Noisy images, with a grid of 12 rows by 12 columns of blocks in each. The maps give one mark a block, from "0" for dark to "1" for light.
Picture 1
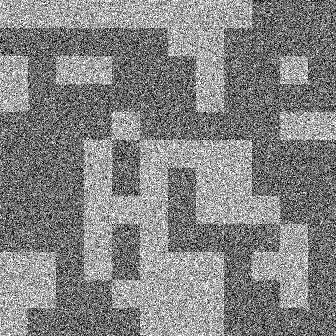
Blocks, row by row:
111111111000
000000110000
101100010010
100000010000
000010000011
000101111000
000101011000
000111011100
000101000010
110101110110
110011110010
100001110000
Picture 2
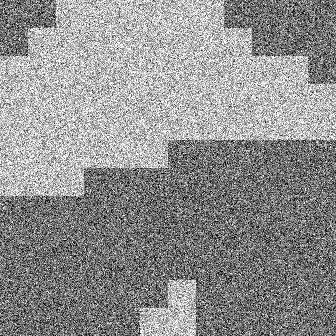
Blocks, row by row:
001111110000
011111111000
111111111110
111111111111
111111111111
111111000000
111000000000
000000000000
000000000000
000000000000
000000100000
000001100000
